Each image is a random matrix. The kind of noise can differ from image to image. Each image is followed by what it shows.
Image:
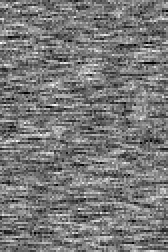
streaked along the rows
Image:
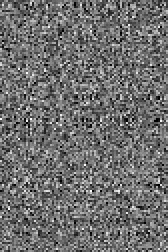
low rank plus noise
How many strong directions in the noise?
two
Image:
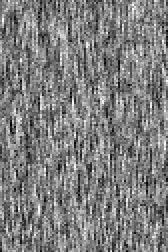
streaked along the columns
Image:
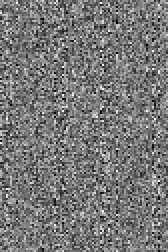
columns of uneven size
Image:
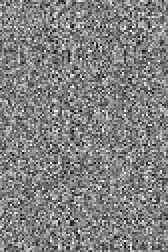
low rank plus noise
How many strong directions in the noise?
one
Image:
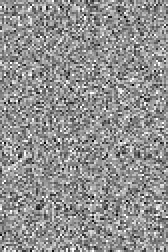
low rank plus noise
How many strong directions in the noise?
three or four
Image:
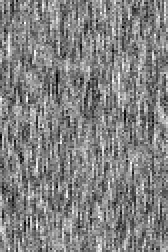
streaked along the columns
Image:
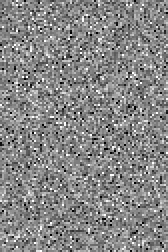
heavy tails
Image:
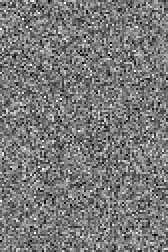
independent entries
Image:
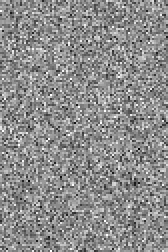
independent entries
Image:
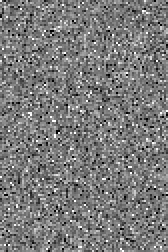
heavy tails
